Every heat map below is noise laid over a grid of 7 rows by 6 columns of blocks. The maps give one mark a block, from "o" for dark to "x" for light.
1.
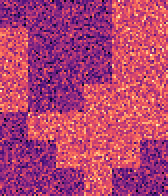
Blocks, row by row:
ooooxx
xoooxx
xoooxx
xooxxx
oxxxxx
ooxxxo
oooxoo
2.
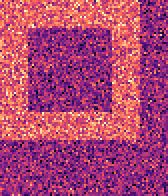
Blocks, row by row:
xxxxxo
xoooxo
xoooxo
xoooxo
xxxxxo
oooooo
oooooo
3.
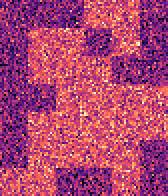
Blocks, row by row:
oooxxo
oxxoxo
oxxxoo
ooxxxx
oxxxxx
oxxxxo
xxooxo
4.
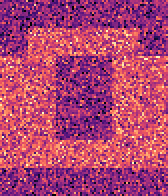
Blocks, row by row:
oooooo
oxxxxo
xxooxx
xxooxx
xxooxx
xxxxxx
oooooo
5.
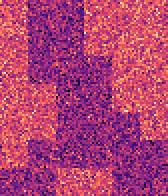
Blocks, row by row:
xooxxx
xooxxx
xoooxx
xxooxx
xxooox
xooooo
ooxxoo
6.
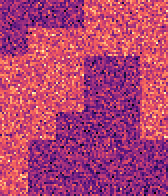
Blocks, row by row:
oooxxx
oxxxxx
xxxoox
xxxoox
xxooox
xooooo
xooooo
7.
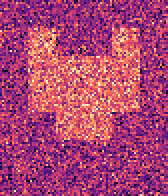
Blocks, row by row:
oooooo
oxooxo
oxxxxo
oxxxxo
ooxxoo
oooooo
oooooo
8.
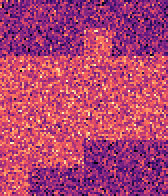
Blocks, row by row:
oooooo
oooxoo
xxxxxx
xxxxxx
xxxxxx
xxxooo
xooooo
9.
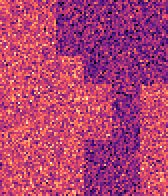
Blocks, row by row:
xxoooo
xxoooo
xxxooo
xxxxox
xxxxox
xxxoox
xxxoox
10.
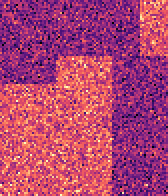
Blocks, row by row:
ooooox
ooooox
ooxxoo
xxxxoo
xxxxoo
xxxxoo
xxxxoo
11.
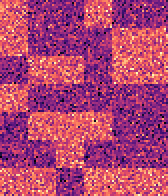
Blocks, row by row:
xooxoo
xoooxx
oxxoxx
xooooo
oxxxoo
ooxooo
xxoxxx
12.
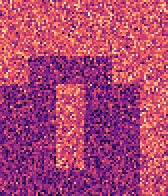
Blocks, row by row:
xxxxxx
xxxxxx
xoooxx
ooxoox
ooxoox
ooxoox
ooooox
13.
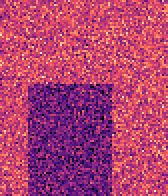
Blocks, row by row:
xxxxxx
xxxxxx
xxxxxx
xoooxx
xoooxx
xoooxx
xoooxx
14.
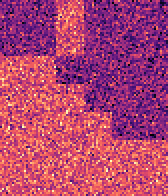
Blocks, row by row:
ooxooo
ooxooo
xxoooo
xxxooo
xxxxoo
xxxxxx
xxxxxx
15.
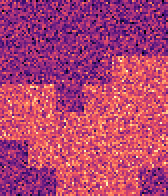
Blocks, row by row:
oooooo
oooooo
ooooxx
xxoxxx
xxxxxx
oxxxxx
ooxxxo
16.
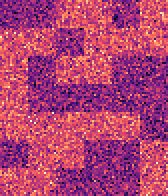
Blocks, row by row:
ooxxox
xxoxxx
xoxxoo
xooooo
xxxxxo
oxxoox
xxooox
